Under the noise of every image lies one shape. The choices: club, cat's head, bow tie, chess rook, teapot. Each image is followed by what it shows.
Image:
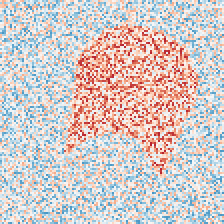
cat's head
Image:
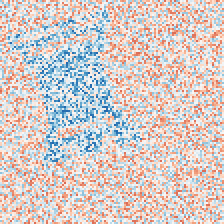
chess rook
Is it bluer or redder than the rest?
bluer
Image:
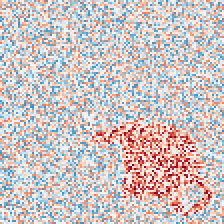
teapot
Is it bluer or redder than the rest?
redder
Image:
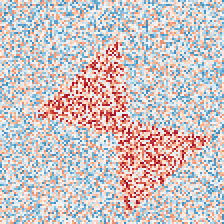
bow tie
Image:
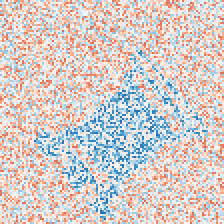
chess rook
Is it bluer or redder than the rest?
bluer
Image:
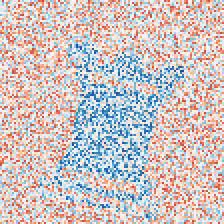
chess rook
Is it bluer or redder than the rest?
bluer
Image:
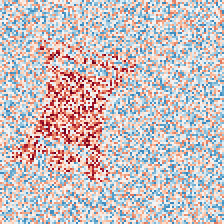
chess rook
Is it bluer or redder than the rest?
redder
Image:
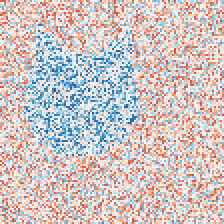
cat's head
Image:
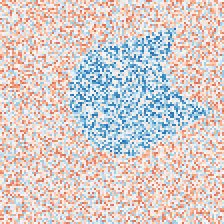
cat's head
